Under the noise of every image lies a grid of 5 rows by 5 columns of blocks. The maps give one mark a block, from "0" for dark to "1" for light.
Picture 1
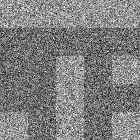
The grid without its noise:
1 1 1 1 1
0 0 0 0 0
0 0 1 0 1
0 0 1 0 0
1 0 1 0 1
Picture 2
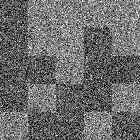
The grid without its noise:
0 1 1 1 1
0 1 1 0 1
0 0 1 0 0
0 1 0 0 1
1 0 0 1 0
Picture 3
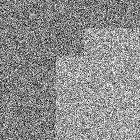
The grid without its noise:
0 0 0 0 0
0 0 0 1 1
0 0 1 1 1
0 0 1 1 1
0 0 1 1 1
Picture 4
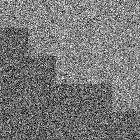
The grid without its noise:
1 1 1 1 1
0 1 1 1 1
0 0 1 1 1
0 0 0 0 1
0 0 0 0 0
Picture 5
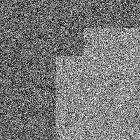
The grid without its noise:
0 0 0 0 0
0 0 0 1 1
0 0 1 1 1
0 0 1 1 1
0 0 1 1 1
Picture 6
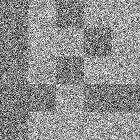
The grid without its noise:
0 1 0 1 1
0 1 1 0 1
0 1 0 1 1
0 0 1 0 0
0 1 1 1 1
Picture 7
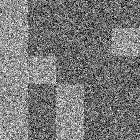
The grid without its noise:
1 0 0 0 0
1 0 0 0 1
1 1 0 0 0
1 0 1 0 0
1 0 1 0 0
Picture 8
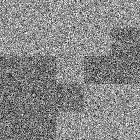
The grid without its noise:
1 1 1 1 1
1 1 1 1 0
0 0 1 0 0
0 0 0 1 1
0 0 1 1 1
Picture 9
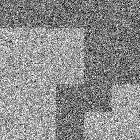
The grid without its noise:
0 0 0 0 0
1 1 1 0 0
1 1 1 0 0
1 1 0 0 1
1 1 0 1 1
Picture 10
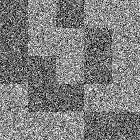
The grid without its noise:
0 1 0 1 1
0 1 1 0 1
0 0 1 0 1
1 0 0 1 1
1 1 1 0 0
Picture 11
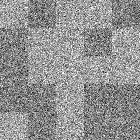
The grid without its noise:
1 0 1 1 0
0 1 1 0 1
0 1 1 1 1
0 0 1 0 0
1 0 1 0 0
